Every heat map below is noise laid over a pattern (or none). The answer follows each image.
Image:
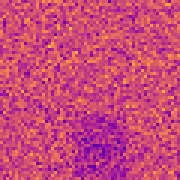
one block
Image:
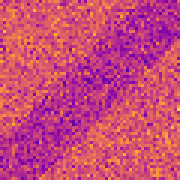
a diagonal band
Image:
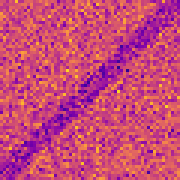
a diagonal band
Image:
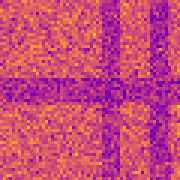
bands of rows crossing bands of columns
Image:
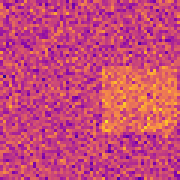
one block
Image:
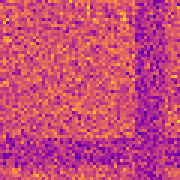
bands of rows crossing bands of columns
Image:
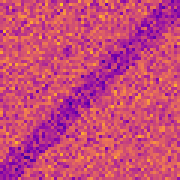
a diagonal band
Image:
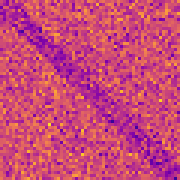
a diagonal band
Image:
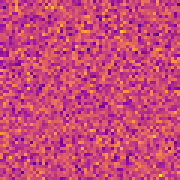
only noise
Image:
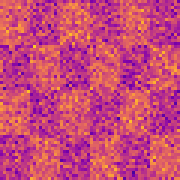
a checkerboard
